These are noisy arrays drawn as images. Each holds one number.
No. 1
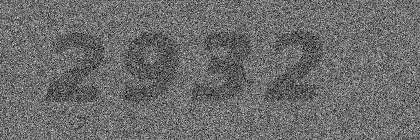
2932
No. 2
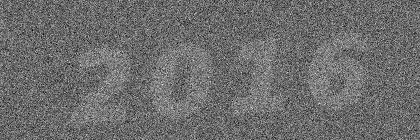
2016
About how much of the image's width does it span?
two thirds
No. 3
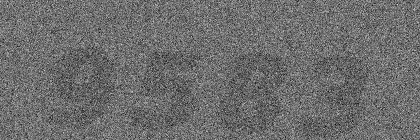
9583
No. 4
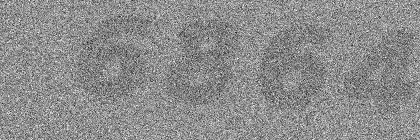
6864
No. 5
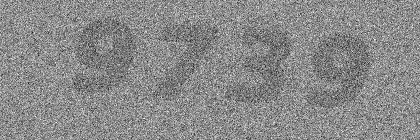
9739
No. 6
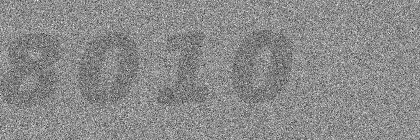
8010
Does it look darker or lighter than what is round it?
darker
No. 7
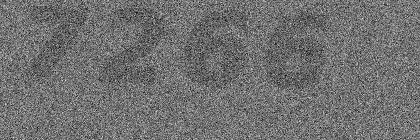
7266
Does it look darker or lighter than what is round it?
darker
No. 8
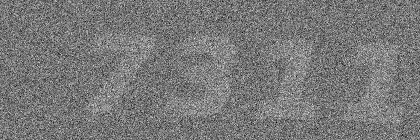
7311
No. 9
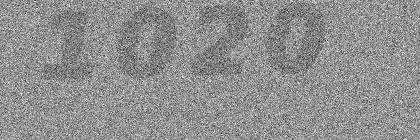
1020
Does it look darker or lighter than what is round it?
darker
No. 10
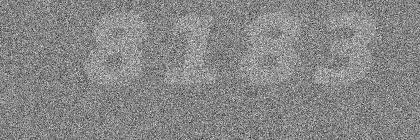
8183
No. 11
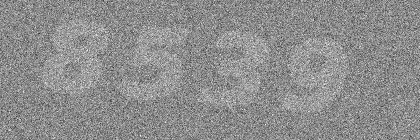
8539
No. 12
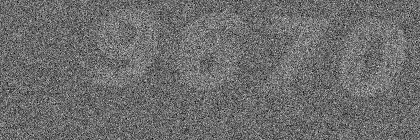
9670
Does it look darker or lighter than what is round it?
lighter
